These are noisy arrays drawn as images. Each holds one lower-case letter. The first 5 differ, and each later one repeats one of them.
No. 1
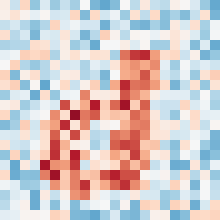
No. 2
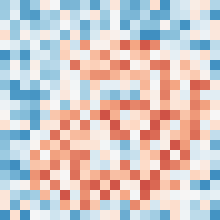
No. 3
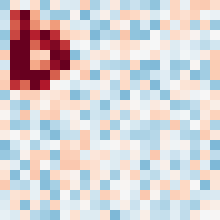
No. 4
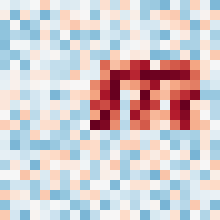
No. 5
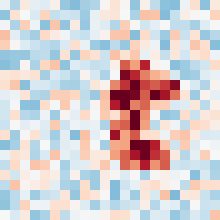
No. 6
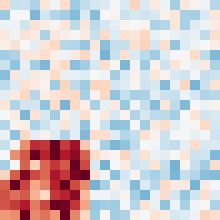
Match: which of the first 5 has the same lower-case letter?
2
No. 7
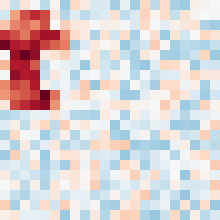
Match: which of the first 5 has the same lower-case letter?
5
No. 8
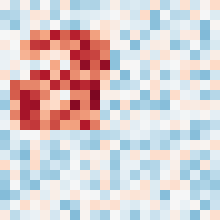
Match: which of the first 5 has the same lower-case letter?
2
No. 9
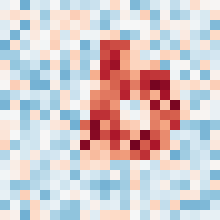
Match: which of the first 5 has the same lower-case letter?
3
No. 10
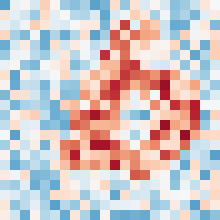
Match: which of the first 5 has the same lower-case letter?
3
